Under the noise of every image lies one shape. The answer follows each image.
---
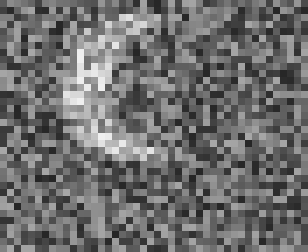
crescent
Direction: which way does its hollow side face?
right
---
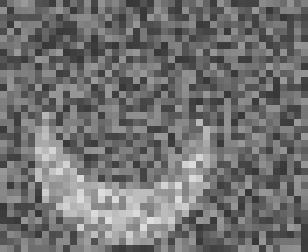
crescent
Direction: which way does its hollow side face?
up
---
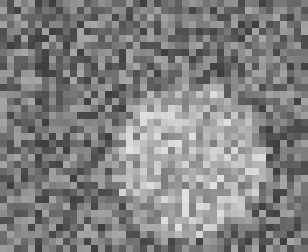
disc
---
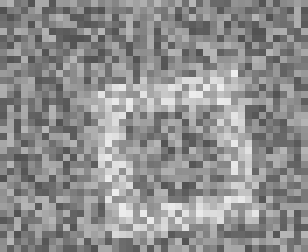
square frame
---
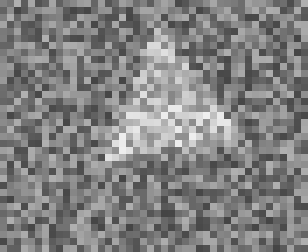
triangle
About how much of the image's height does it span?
half
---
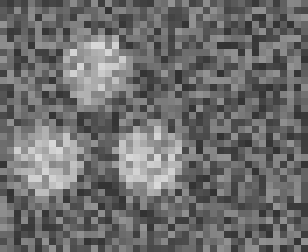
three dots
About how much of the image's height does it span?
two thirds
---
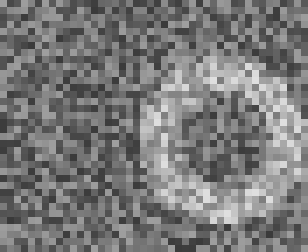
ring
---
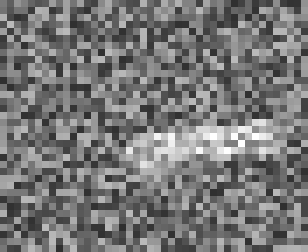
bar
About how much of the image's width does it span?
half
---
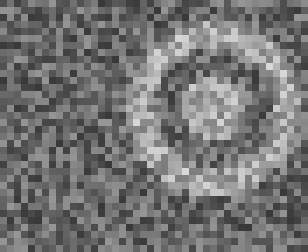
bullseye
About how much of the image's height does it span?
two thirds
